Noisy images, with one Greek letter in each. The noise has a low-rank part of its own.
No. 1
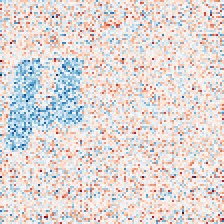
mu
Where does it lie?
middle left
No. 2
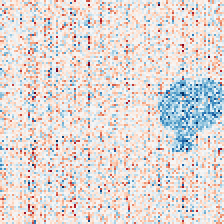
phi
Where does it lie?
middle right
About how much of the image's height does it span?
a third
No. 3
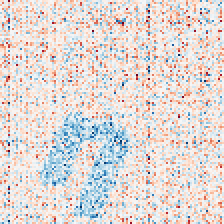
eta
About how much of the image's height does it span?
half
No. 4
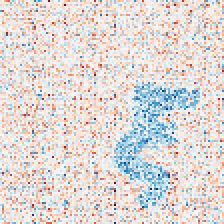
xi
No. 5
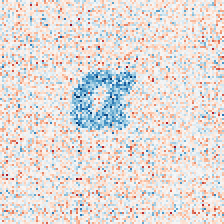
alpha
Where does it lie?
centre
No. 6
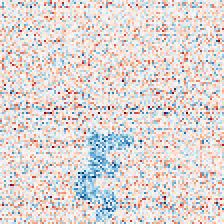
xi
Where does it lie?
bottom middle
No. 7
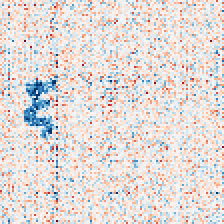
xi
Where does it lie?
middle left
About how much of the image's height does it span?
a quarter
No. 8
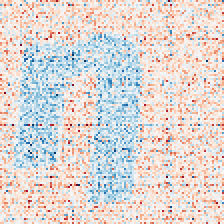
eta
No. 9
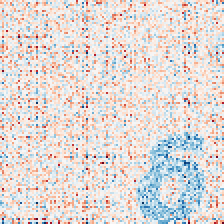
delta
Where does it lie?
bottom right
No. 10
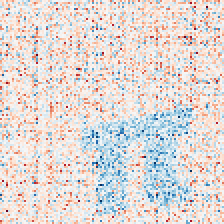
pi
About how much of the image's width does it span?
half
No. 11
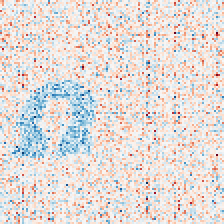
omega
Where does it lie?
middle left
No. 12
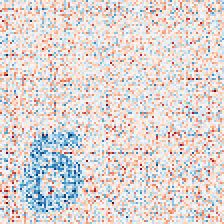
delta
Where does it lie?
bottom left
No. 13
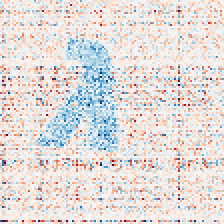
lambda
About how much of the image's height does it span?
half
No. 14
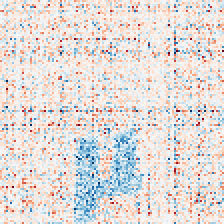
mu
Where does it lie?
bottom middle
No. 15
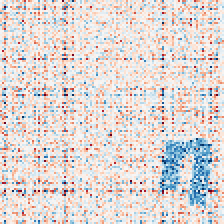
eta
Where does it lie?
bottom right
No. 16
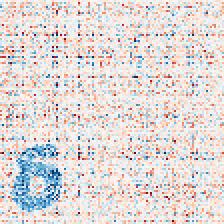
delta
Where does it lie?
bottom left
